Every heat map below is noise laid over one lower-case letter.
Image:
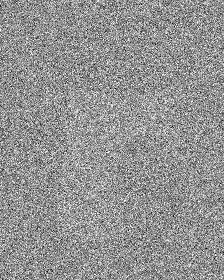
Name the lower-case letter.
r
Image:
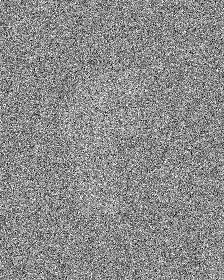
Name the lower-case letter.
f
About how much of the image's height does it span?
half
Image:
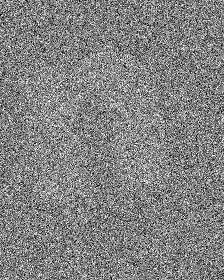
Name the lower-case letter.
n
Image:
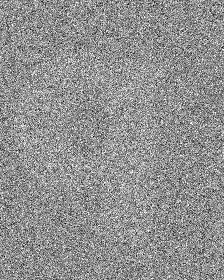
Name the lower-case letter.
q
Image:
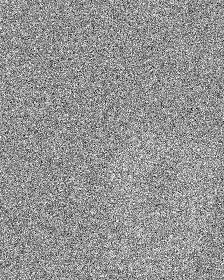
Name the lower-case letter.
g
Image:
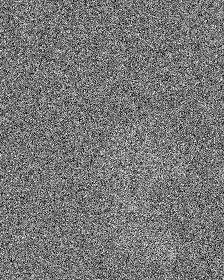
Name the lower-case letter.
t
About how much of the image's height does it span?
half
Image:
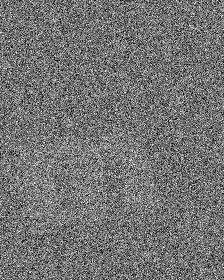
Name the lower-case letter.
m
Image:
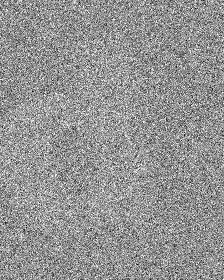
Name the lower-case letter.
d
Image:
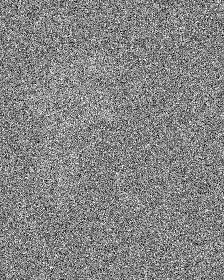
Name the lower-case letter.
f
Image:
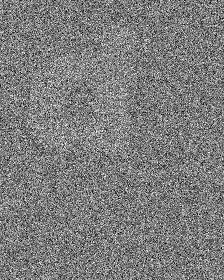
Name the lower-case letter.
d
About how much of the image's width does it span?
half
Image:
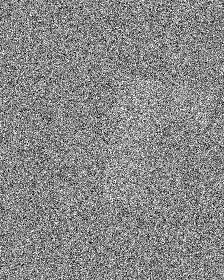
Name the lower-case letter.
r
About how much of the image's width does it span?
half
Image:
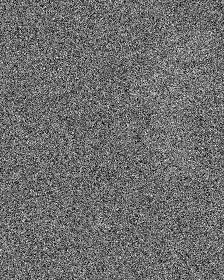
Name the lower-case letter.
f
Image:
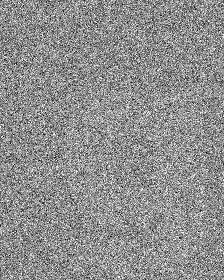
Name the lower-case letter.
g
